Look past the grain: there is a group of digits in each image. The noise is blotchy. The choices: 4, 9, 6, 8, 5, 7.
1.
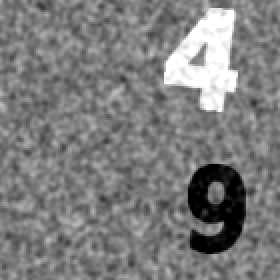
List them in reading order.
top right: light 4; bottom right: dark 9
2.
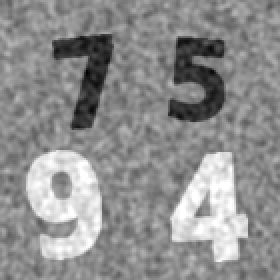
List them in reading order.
top left: dark 7; top right: dark 5; bottom left: light 9; bottom right: light 4
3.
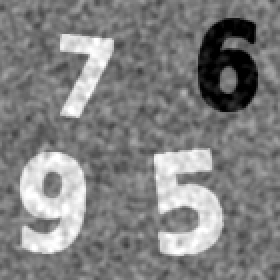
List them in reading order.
top left: light 7; top right: dark 6; bottom left: light 9; bottom right: light 5
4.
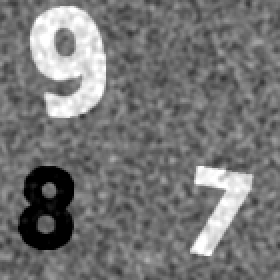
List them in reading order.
top left: light 9; bottom left: dark 8; bottom right: light 7
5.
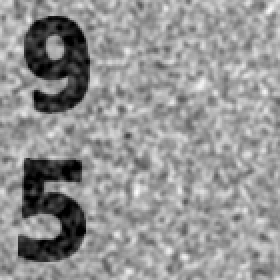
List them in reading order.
top left: dark 9; bottom left: dark 5
